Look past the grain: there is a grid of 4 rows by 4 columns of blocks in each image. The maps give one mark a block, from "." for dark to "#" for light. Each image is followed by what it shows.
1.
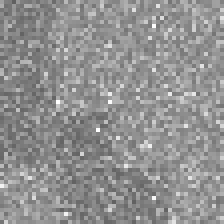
. # # #
. # # #
. . # #
# . . #
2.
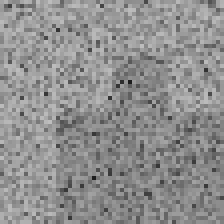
# # # #
# # . #
# . . .
# . . .
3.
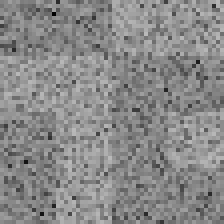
. . # #
# # . .
. # . #
. # . .
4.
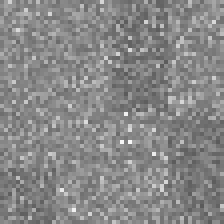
# # . #
# # . #
# # # .
. # # .
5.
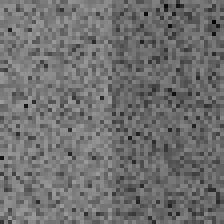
# # . .
# # . .
# # . .
# # . .
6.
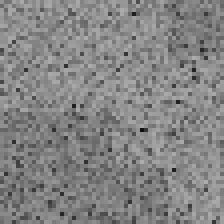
# # # .
# # # #
. . # #
. . . #
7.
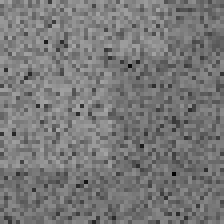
# # # .
# # . .
# # . .
. . . .
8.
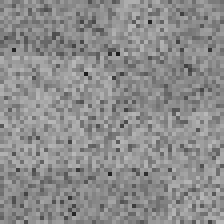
. . # .
# # . .
# # # #
. . . #
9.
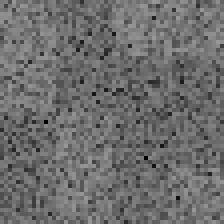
# . # #
# . . .
. # . .
. # . #
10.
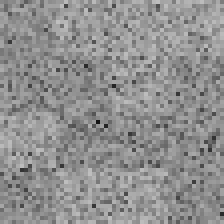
. # # #
. . # .
# . . .
. # # .
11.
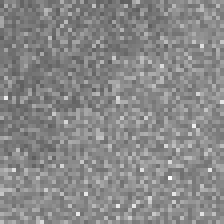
. . . #
. . # #
. # # #
# # # #
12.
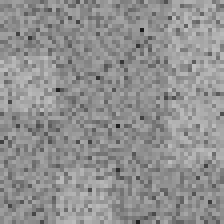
. . . #
# . . #
. . . #
. # . .
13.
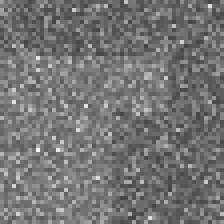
. . . .
# # # .
# # . .
# # . .
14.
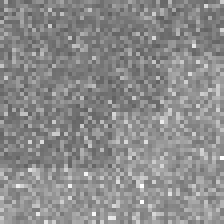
. . . .
. . . #
. . # #
# # # #
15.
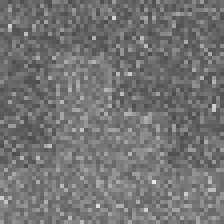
. . . .
. # . .
. # # .
# # # #
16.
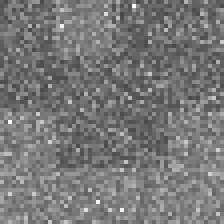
. # . .
. . . .
# . . #
# # # #
